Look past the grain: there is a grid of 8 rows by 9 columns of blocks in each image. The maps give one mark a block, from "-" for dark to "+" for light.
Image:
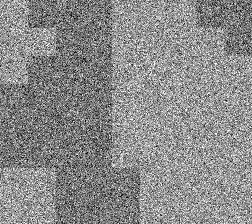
+ - - - + + + - -
+ + - - + + + + -
+ - - - + + + + +
- - - - + + + + +
- - - - + + + + +
- - - - + + + + +
+ + - - - + + + +
+ + - - - + + + +
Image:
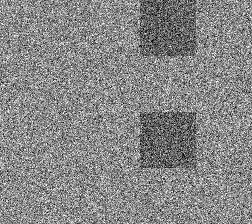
+ + + + + - - + +
+ + + + + - - + +
+ + + + + + + + +
+ + + + + + + + +
+ + + + + - - + +
+ + + + + - - + +
+ + + + + + + + +
+ + + + + + + + +
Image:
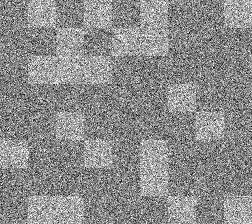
- + - + - + - - +
- - + - + + - - -
- + + + - - - - -
- - - - - - + - -
- - + - - - - + -
+ - - + - + - - -
- - - - - + - - -
- + + - - - + - +
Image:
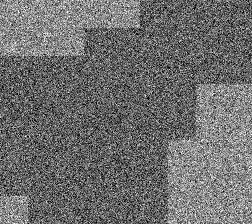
+ + + + + - - - -
+ + + - - - - - -
- - - - - - - - -
- - - - - - - + +
- - - - - - - + +
- - - - - - + + +
- - - - - - + + +
+ - - - - - + + +
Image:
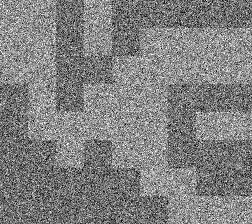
+ + - + - - - - -
+ + - + - + + + +
+ + - - + + + + +
- + - + + + - - -
- + + + + + - + +
- - + - + + - - -
- - - - - + + - -
- - - - - - + + +
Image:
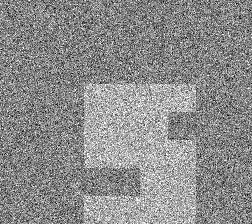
- - - - - - - - -
- - - - - - - - -
- - - - - - - - -
- - - + + + + - -
- - - + + + - - -
- - - + + + + - -
- - - - - + + - -
- - - + + + + - -
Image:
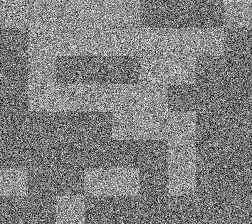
+ + + + + - - - +
- + + + + + + + -
- + - - - + + - -
- + + + + + - - -
- - - - + + + - -
- - - - - - + - -
+ - - + + - + - -
- - + - - - - - -
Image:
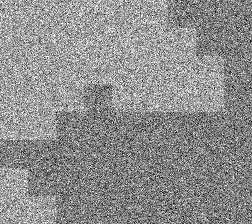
+ + + + + + - - -
+ + + + + + + - -
+ + + + + + + + -
+ + + - + + + + -
+ + - - - - - - -
- - - - - - - - -
+ - - - - - - - -
+ + - - - - - - -
